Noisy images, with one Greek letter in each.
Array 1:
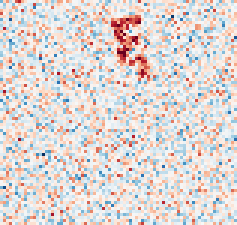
red xi, top middle
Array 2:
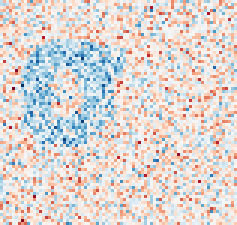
blue sigma
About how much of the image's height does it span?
half
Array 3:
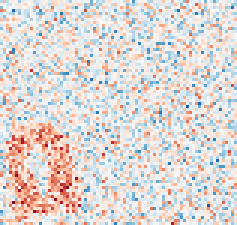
red omega, bottom left
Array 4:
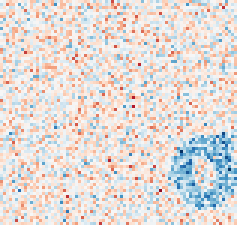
blue sigma, bottom right
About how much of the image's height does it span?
a third
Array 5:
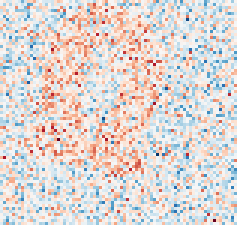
red omega
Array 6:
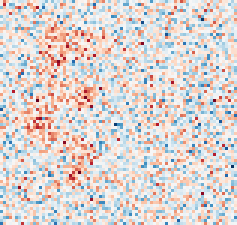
red xi
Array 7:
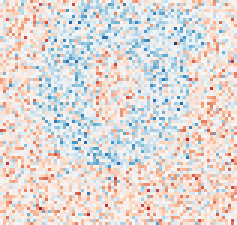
blue sigma
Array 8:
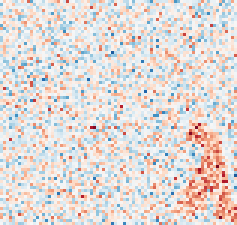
red lambda, bottom right
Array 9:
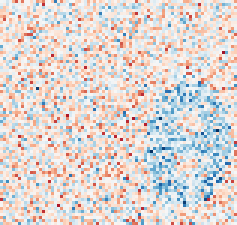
blue theta
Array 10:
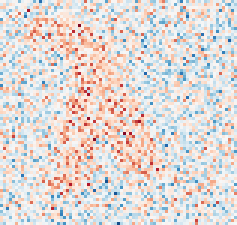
red lambda
